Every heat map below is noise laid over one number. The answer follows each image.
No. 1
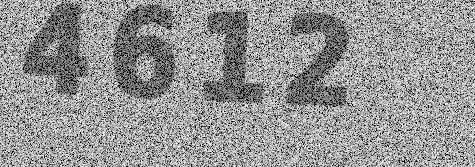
4612
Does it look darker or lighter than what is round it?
darker
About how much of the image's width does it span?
two thirds
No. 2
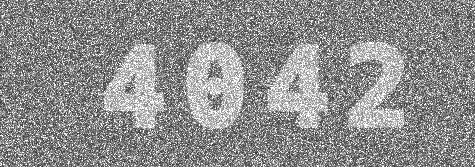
4042
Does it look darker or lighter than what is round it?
lighter
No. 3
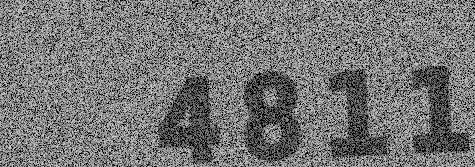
4811
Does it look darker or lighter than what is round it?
darker
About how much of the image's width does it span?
two thirds
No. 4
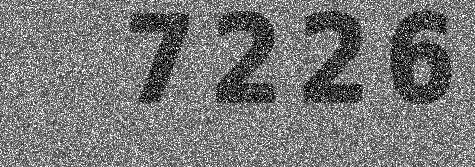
7226
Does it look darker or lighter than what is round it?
darker
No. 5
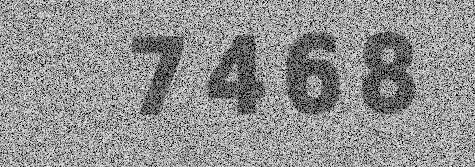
7468
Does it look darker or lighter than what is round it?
darker
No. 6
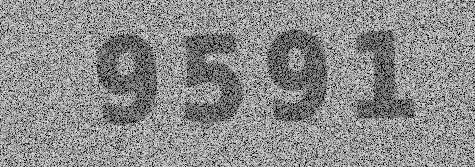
9591
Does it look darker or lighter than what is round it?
darker
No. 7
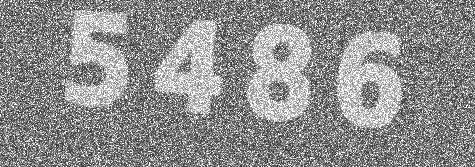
5486
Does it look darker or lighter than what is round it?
lighter
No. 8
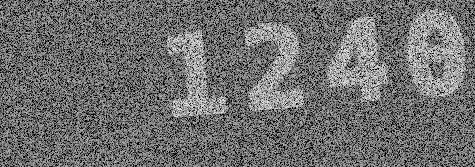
1240
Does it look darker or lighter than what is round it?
lighter
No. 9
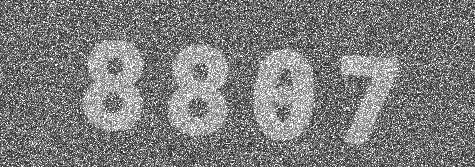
8807
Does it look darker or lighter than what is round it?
lighter
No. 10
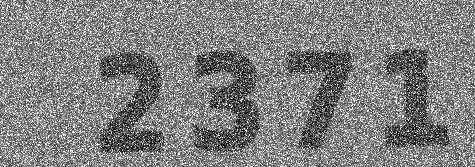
2371
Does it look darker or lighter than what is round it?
darker
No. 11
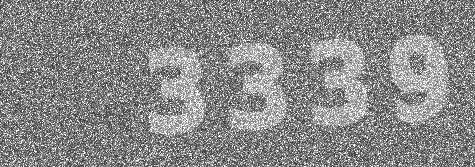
3339
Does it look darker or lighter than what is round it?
lighter
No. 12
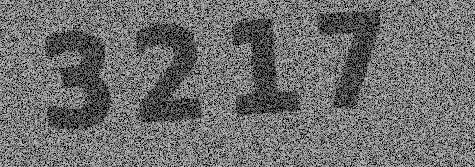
3217
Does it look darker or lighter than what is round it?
darker
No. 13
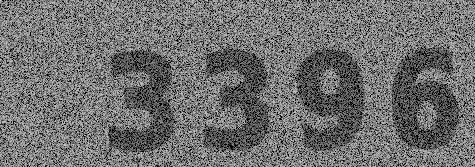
3396
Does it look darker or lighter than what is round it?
darker
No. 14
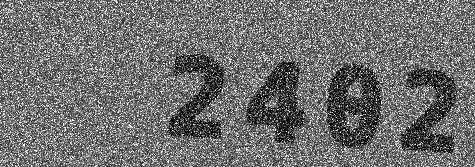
2402
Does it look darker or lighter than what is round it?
darker
